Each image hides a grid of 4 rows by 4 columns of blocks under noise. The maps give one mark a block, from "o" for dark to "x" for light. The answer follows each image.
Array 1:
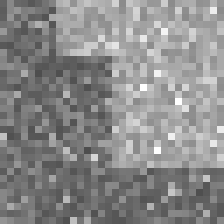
o x x x
o o x x
o o x x
o o o o
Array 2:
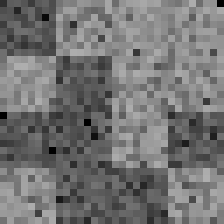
o x x x
x o x x
o o x o
x o o x
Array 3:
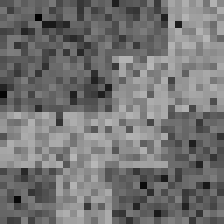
o o o x
o o x x
x x x o
o x o o
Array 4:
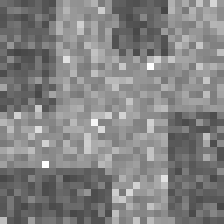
o x o x
o x x x
x x x o
o o x o
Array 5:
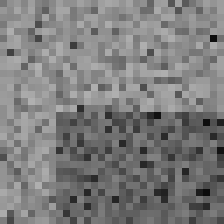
x x x x
x x x x
x o o o
x o o o
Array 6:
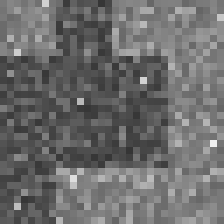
x o x x
o o o x
o o o x
o x x x
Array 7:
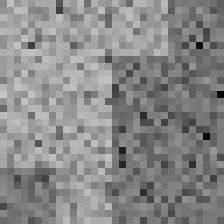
x x x o
x x o o
x x o o
o x o o
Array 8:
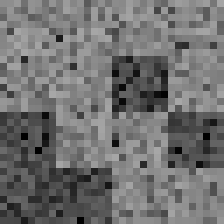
x x x x
x x o x
o x x o
o o x x
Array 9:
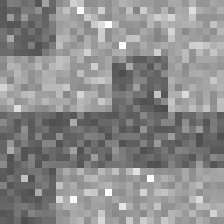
o x x x
x x o x
o o o o
o x x x
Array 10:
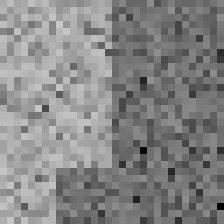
x x o o
x x o o
x x o o
x o o o
